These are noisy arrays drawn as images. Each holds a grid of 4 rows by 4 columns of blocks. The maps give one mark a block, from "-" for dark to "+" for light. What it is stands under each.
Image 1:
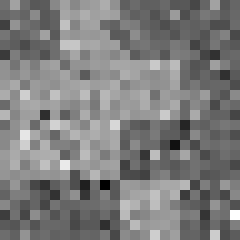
-+--
+++-
++--
--+-
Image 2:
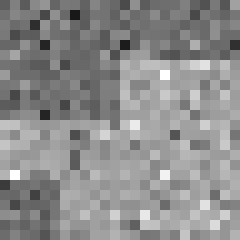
----
--++
++++
-+++
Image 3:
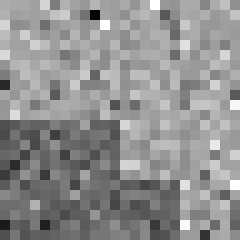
++++
++++
--++
---+
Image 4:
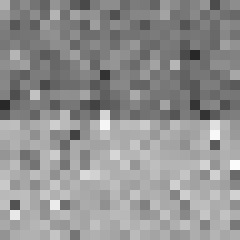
----
----
++++
++++
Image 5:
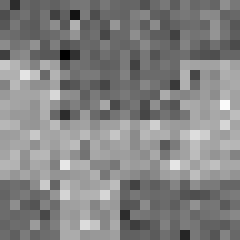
----
+--+
++++
-+--
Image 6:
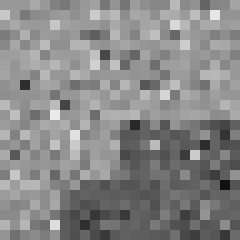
++++
++++
++--
+---
